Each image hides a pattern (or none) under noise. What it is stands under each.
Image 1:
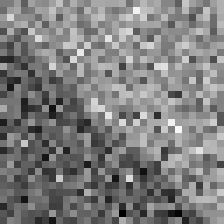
a sharp edge
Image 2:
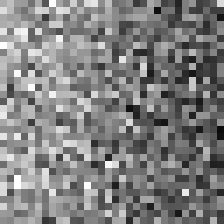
a smooth slope
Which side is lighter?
left
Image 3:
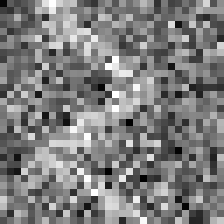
a wavy band
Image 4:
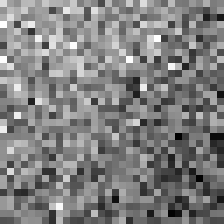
a smooth slope
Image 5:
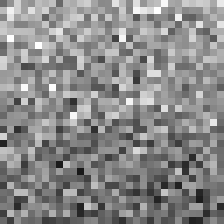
a smooth slope
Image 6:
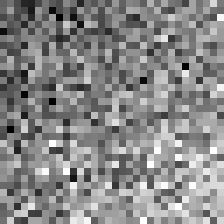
a smooth slope
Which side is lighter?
bottom right
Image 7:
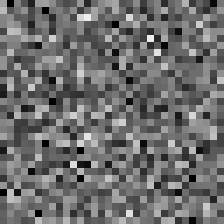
only noise
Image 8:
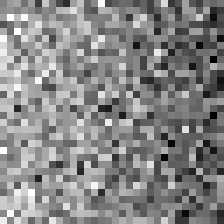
a smooth slope
